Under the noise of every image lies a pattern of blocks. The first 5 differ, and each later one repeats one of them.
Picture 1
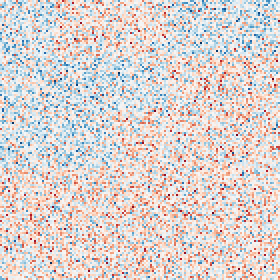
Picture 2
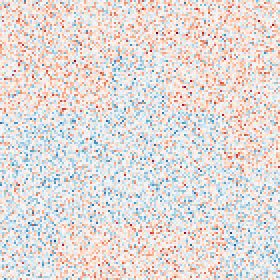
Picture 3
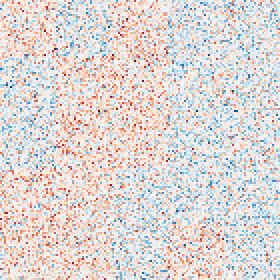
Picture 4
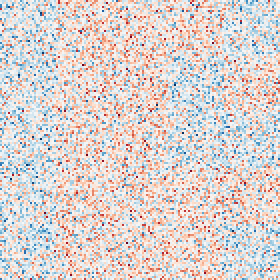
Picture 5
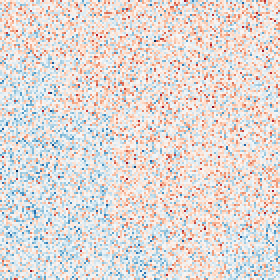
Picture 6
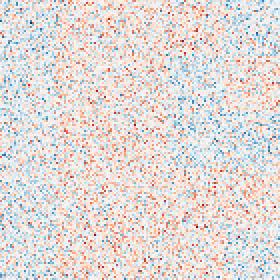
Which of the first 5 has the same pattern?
4
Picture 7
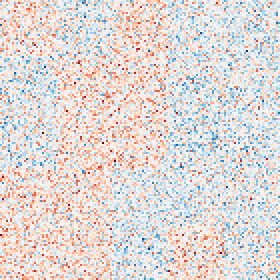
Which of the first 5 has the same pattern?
3
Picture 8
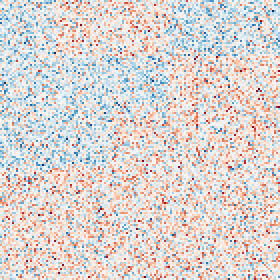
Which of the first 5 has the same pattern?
1
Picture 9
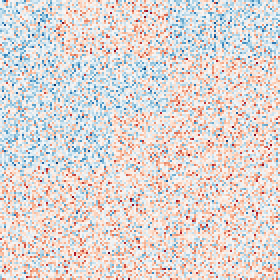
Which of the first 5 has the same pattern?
1
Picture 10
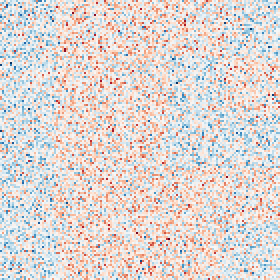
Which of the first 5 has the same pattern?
4
